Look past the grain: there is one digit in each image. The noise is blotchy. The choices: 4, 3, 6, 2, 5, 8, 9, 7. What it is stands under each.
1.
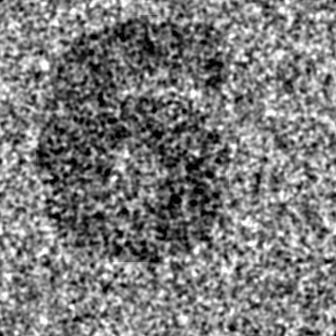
6
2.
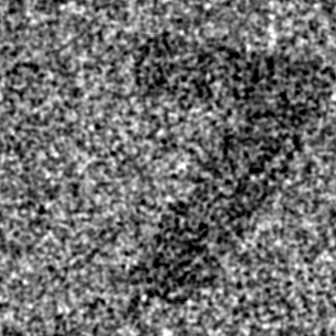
7
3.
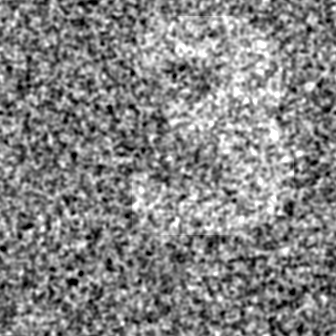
3
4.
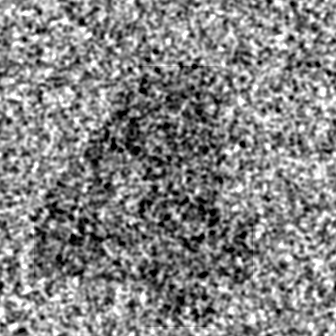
4
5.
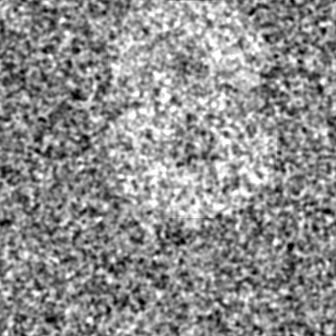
8
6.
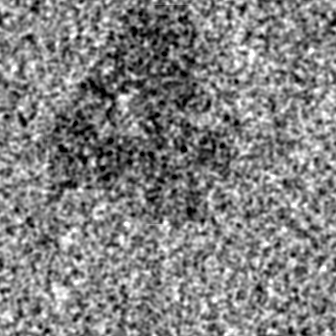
4
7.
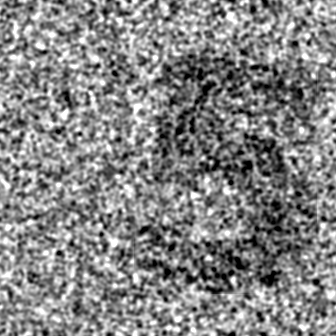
5
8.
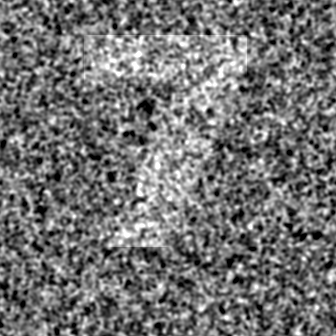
7
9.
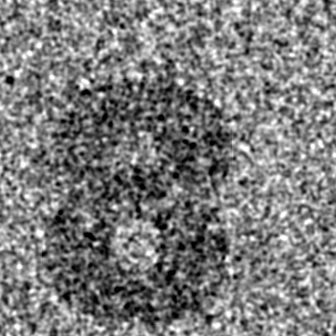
8
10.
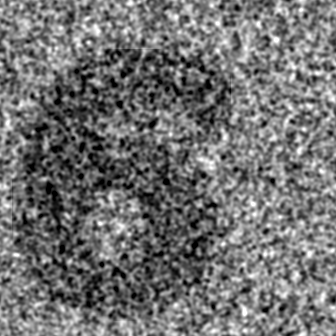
6
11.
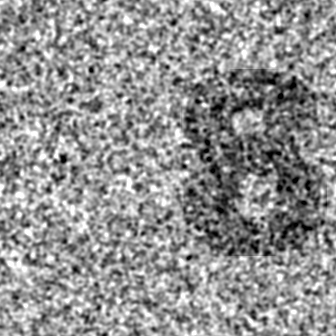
8
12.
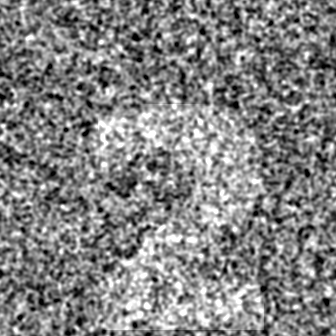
2
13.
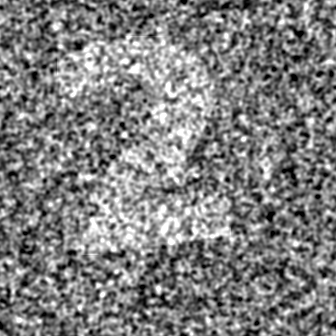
2
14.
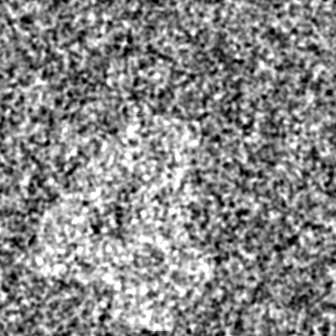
4
